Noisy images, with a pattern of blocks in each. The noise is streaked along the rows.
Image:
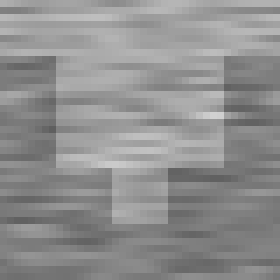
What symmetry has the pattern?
left and right mirror each other
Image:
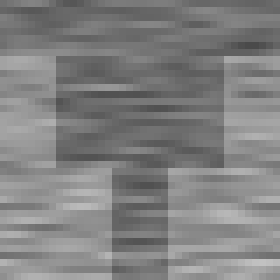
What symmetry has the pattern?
left and right mirror each other
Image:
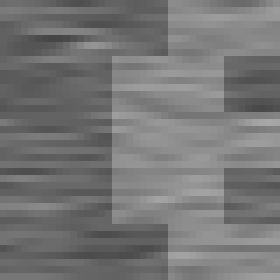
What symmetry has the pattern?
top and bottom mirror each other
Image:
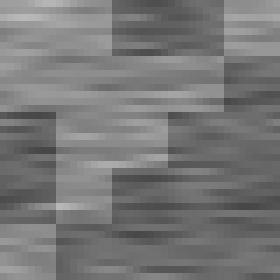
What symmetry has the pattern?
mirrored about the diagonal from the top left
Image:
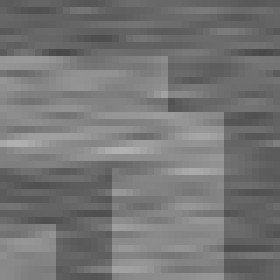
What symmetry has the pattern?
mirrored about the diagonal from the bottom left
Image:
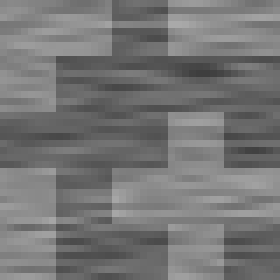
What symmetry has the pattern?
mirrored about the diagonal from the top left
